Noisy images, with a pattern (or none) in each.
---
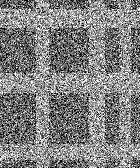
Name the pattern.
bands of rows crossing bands of columns
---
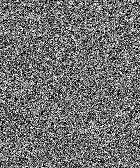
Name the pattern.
only noise
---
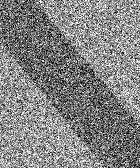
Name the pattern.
a diagonal band
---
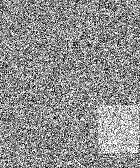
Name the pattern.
one block
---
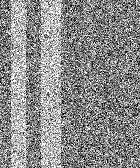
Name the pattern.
bands of columns
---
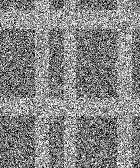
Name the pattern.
bands of rows crossing bands of columns
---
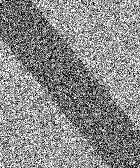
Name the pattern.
a diagonal band
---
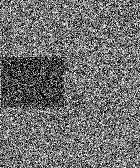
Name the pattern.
one block
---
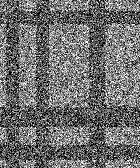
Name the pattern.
bands of rows crossing bands of columns
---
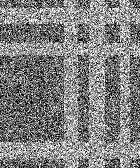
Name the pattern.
bands of rows crossing bands of columns
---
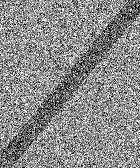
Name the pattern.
a diagonal band
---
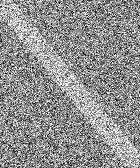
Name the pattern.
a diagonal band
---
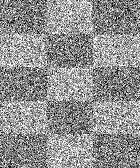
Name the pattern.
a checkerboard
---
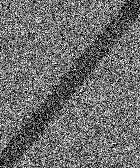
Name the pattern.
a diagonal band
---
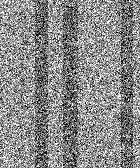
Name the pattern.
bands of columns
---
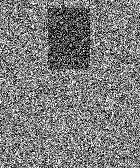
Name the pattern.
one block
